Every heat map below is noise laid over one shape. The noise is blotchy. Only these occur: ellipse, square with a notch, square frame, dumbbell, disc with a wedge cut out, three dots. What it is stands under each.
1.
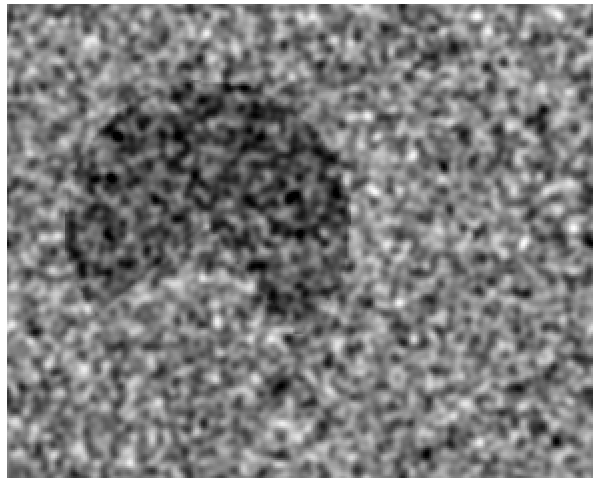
dark disc with a wedge cut out
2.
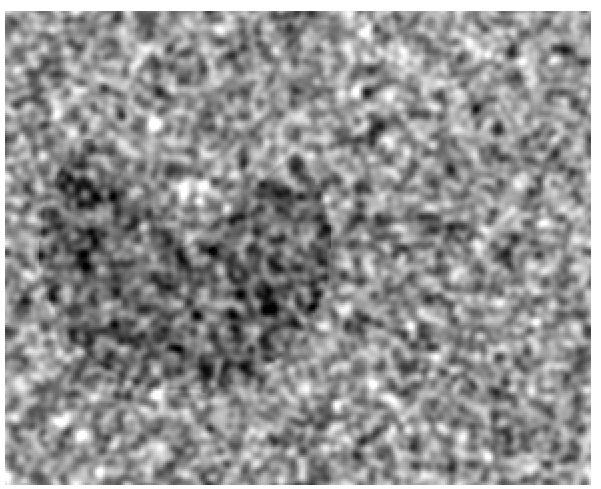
dark disc with a wedge cut out
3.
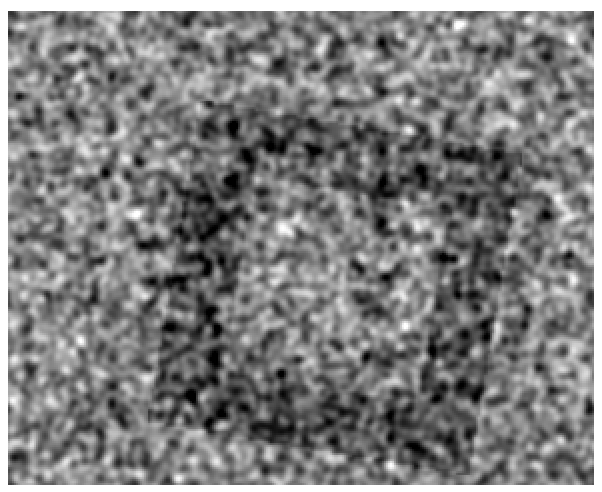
dark square frame
